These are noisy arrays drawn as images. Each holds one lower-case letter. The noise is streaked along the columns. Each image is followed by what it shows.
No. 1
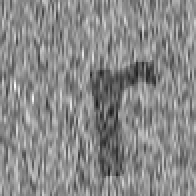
r
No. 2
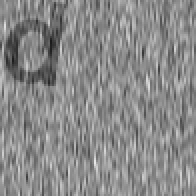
d
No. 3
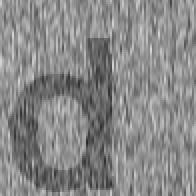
d
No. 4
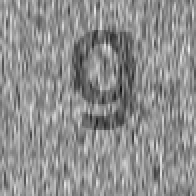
g
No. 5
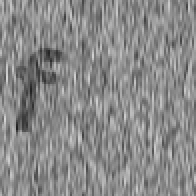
f
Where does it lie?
middle left
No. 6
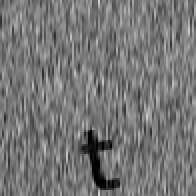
t
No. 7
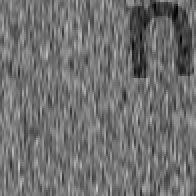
n
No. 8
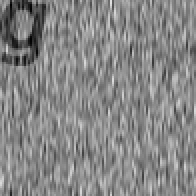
g
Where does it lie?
top left
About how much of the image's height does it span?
a third
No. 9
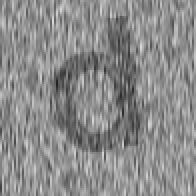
d
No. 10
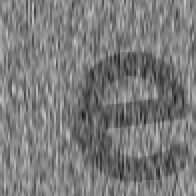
e
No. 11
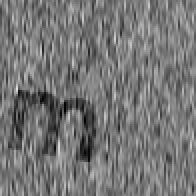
m
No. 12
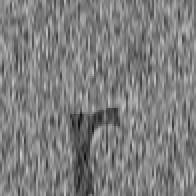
r
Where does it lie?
bottom middle
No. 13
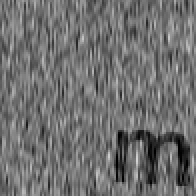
m
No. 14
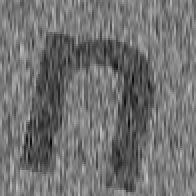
n
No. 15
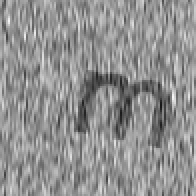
m
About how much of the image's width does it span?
half
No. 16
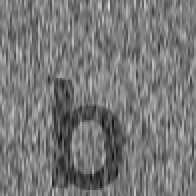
b
